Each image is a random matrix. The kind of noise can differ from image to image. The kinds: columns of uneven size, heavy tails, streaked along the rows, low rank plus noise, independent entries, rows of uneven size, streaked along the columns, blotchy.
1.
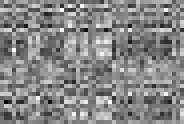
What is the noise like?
low rank plus noise
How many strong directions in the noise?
one
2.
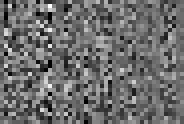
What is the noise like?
columns of uneven size
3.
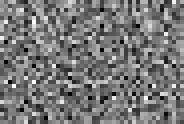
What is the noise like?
low rank plus noise
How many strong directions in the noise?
five to eight
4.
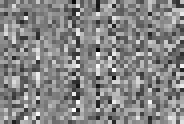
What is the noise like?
columns of uneven size
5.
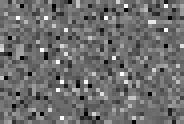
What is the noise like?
heavy tails
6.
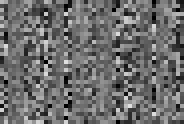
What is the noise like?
columns of uneven size
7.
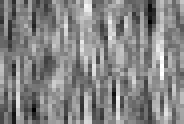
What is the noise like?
streaked along the columns
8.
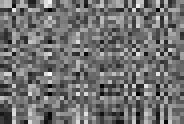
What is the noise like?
low rank plus noise
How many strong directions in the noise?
one
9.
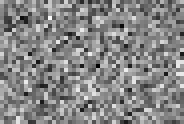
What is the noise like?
independent entries
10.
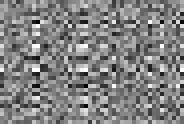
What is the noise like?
low rank plus noise
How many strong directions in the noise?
one
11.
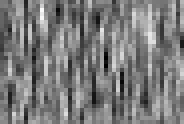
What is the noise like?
streaked along the columns
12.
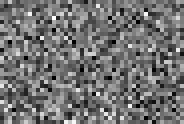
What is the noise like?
independent entries
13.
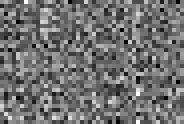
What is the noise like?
low rank plus noise
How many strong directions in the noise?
five to eight
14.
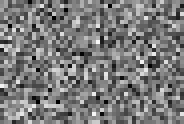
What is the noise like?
independent entries
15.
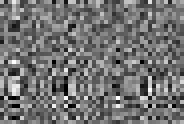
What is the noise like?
low rank plus noise
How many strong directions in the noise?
one
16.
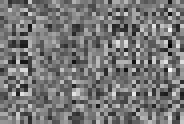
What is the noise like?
low rank plus noise
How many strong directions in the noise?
two
